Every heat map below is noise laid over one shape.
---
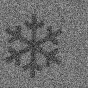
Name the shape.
snowflake
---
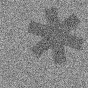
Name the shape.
asterisk
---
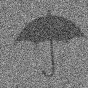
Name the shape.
umbrella
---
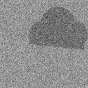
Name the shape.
cloud
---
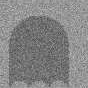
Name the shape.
ghost
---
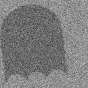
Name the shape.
ghost
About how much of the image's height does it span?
nearly all
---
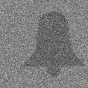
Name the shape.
bell
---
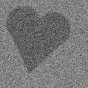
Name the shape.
heart
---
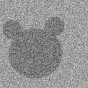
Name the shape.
bear's head
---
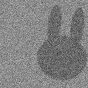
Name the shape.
rabbit's head
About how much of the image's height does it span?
nearly all
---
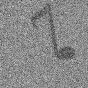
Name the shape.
musical note
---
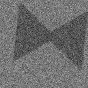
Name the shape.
bow tie
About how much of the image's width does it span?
nearly all
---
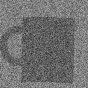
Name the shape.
cup
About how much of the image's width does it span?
nearly all
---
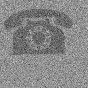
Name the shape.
telephone
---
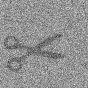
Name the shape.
pair of scissors
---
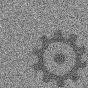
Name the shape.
gear
